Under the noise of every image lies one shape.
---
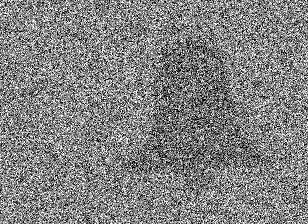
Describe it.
dark bell
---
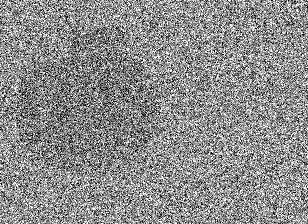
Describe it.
dark apple
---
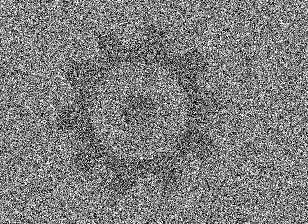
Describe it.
dark gear
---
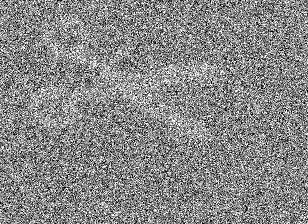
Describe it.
light pair of scissors
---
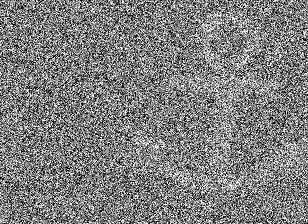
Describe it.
light anchor
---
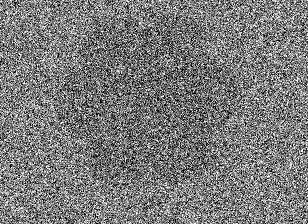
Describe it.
dark flower
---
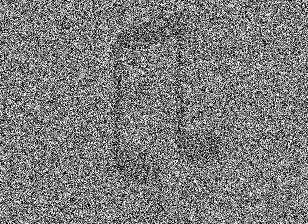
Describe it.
dark pair of musical notes
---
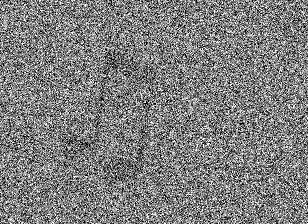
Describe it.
dark pair of musical notes
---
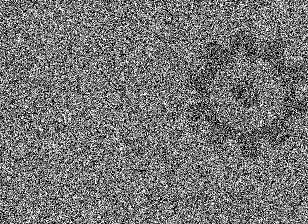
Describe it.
dark gear
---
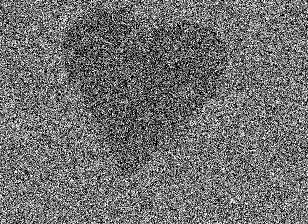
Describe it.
dark heart
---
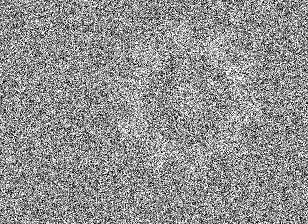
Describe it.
light gear
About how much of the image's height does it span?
two thirds
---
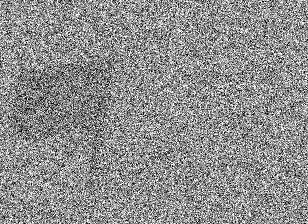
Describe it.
dark flag
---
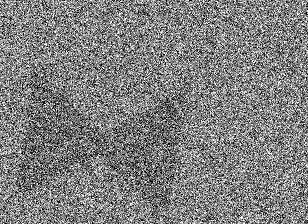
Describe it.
dark bow tie
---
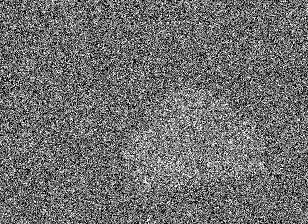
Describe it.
light cloud
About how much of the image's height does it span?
half
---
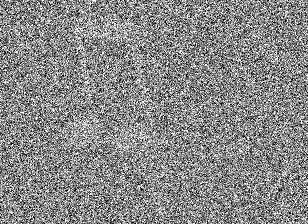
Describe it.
light pair of musical notes
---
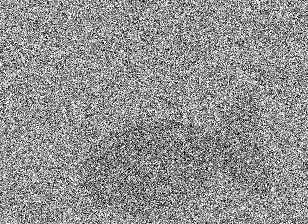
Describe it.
dark fish
